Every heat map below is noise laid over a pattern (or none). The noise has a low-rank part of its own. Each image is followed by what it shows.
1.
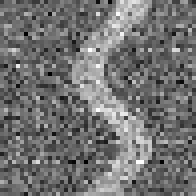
a wavy band
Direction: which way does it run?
top to bottom
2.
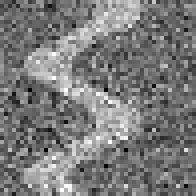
a wavy band
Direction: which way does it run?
top to bottom
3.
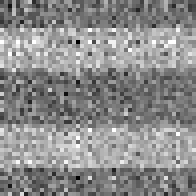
horizontal stripes
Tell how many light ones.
2
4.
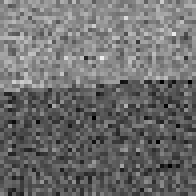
a sharp edge
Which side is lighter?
top
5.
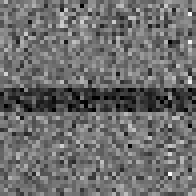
one horizontal stripe
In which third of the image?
middle
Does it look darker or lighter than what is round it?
darker
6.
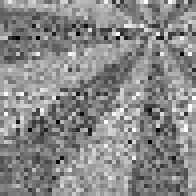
spokes from one point
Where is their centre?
top right
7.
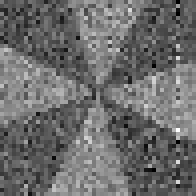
spokes from one point
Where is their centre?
centre
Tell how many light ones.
4
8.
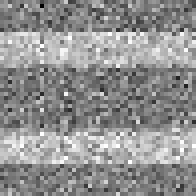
horizontal stripes
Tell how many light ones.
2
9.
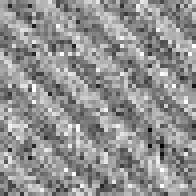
diagonal stripes
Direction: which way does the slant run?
top left to bottom right
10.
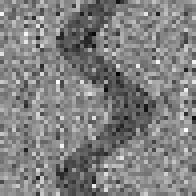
a wavy band
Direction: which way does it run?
top to bottom
